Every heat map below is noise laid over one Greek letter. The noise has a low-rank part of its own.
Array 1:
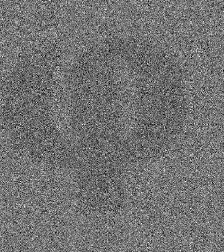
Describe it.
dark phi
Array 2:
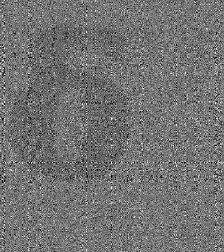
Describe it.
dark delta
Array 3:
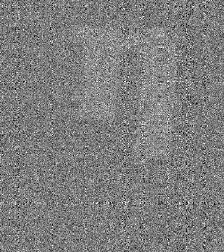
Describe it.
light eta
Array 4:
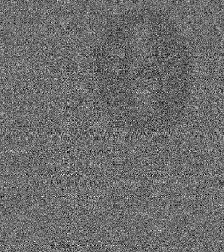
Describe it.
dark theta
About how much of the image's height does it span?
half
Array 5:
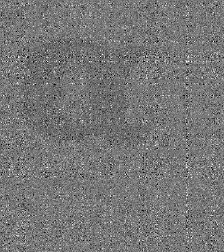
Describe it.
dark alpha
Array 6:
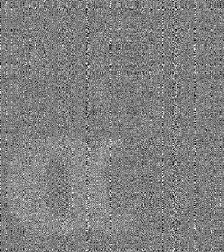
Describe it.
light alpha
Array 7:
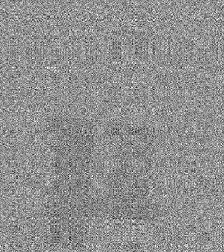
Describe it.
dark mu
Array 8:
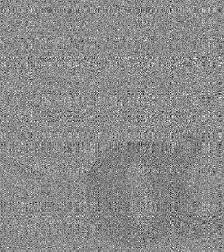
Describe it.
dark alpha
